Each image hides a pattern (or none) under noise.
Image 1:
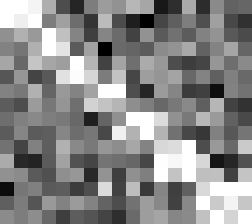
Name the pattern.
blocks along the diagonal
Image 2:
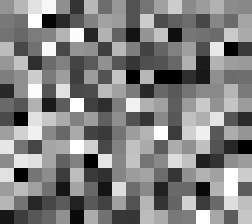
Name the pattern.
only noise
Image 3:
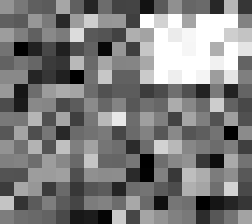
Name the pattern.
one block
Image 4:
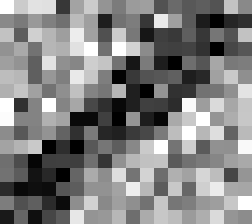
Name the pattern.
a diagonal band
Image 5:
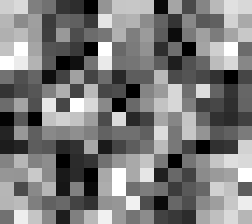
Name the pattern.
a checkerboard
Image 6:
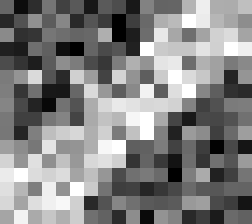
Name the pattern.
a diagonal band
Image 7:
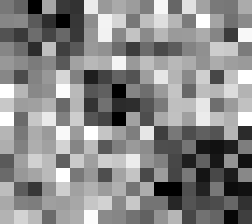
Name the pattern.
blocks along the diagonal
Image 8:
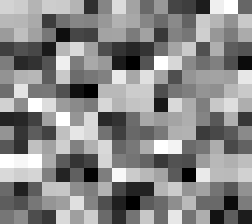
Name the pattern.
a checkerboard
